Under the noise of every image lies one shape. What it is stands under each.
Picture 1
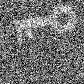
key
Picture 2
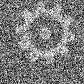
gear
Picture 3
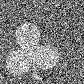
club
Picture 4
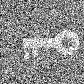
key
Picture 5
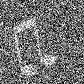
pair of musical notes
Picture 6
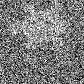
turtle
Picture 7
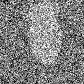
footprint
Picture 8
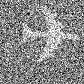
airplane
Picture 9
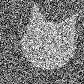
cat's head
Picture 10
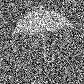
umbrella
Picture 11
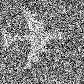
airplane
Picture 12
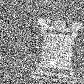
chess rook
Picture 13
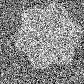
flower
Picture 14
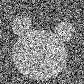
bear's head
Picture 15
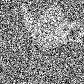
teapot
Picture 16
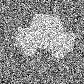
car
